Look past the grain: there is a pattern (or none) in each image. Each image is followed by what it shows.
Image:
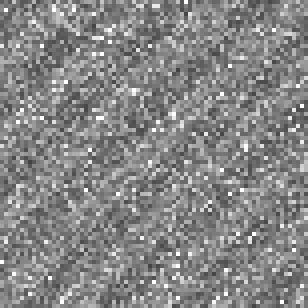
diagonal stripes
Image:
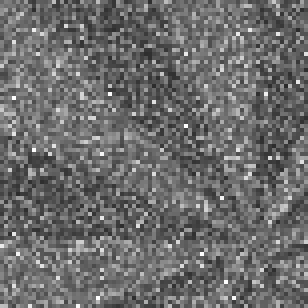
spokes from one point
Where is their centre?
bottom right
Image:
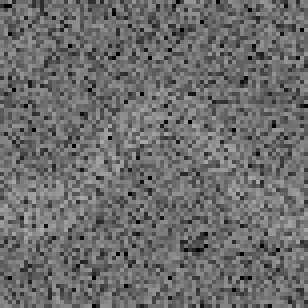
a wavy band
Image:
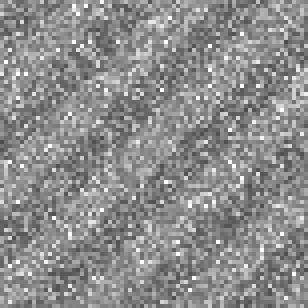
diagonal stripes
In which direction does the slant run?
bottom left to top right
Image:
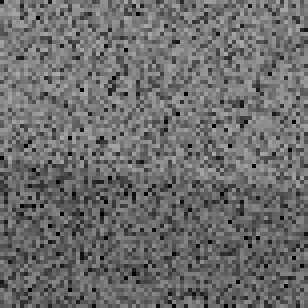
a sharp edge
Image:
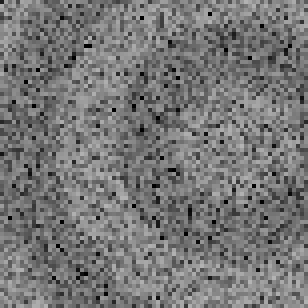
rings round one point
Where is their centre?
middle right
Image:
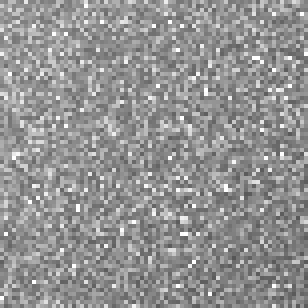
a smooth slope
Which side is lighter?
top left
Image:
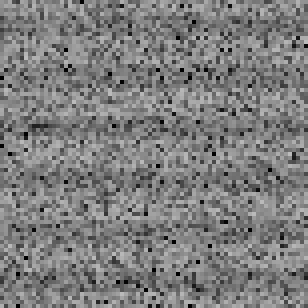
horizontal stripes
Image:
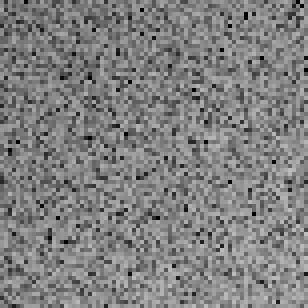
a smooth slope
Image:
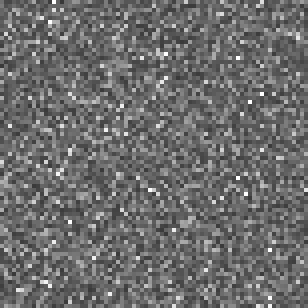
only noise
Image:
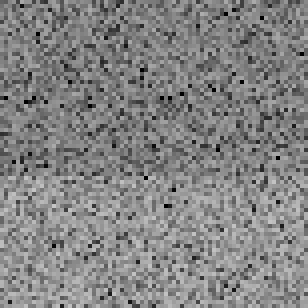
a sharp edge
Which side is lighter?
bottom
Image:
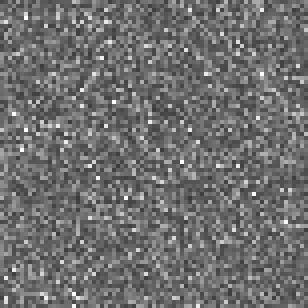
only noise
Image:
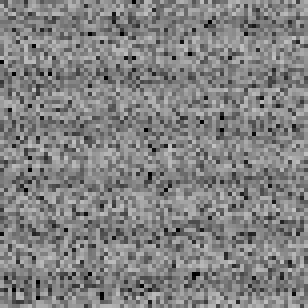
horizontal stripes
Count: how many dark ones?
6
